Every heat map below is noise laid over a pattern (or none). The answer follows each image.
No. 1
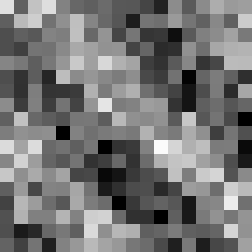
diagonal stripes
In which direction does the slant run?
top left to bottom right
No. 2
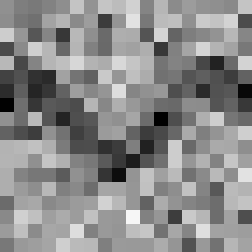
a wavy band
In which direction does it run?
left to right
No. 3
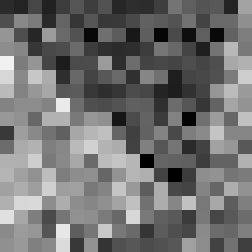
spokes from one point
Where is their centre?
bottom right
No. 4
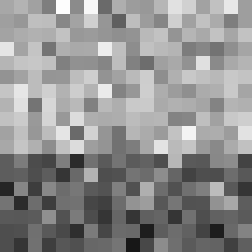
a sharp edge
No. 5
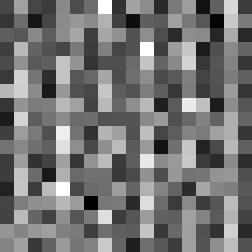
vertical stripes
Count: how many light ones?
6
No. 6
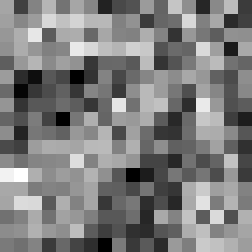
spokes from one point
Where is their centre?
top right
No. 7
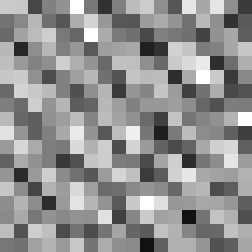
diagonal stripes
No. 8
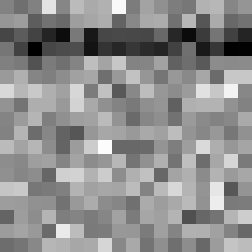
one horizontal stripe
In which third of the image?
top
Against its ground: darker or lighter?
darker
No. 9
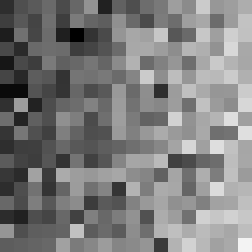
a smooth slope
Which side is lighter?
right
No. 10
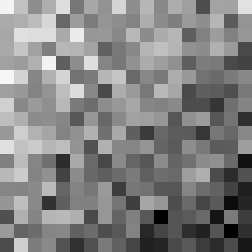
a smooth slope
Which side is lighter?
top left
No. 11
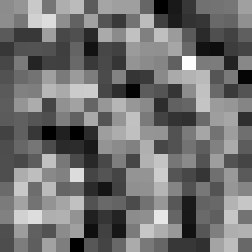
rings round one point
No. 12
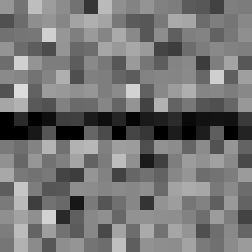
one horizontal stripe
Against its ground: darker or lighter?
darker
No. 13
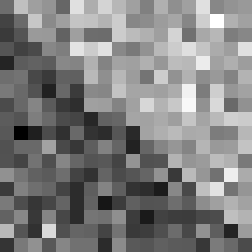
a sharp edge
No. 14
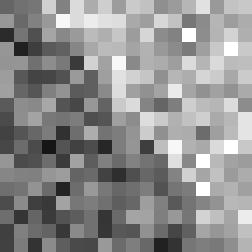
a sharp edge
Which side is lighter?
top right
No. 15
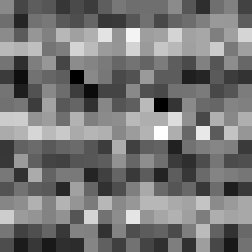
horizontal stripes
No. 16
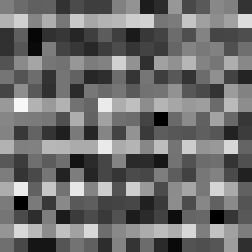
horizontal stripes
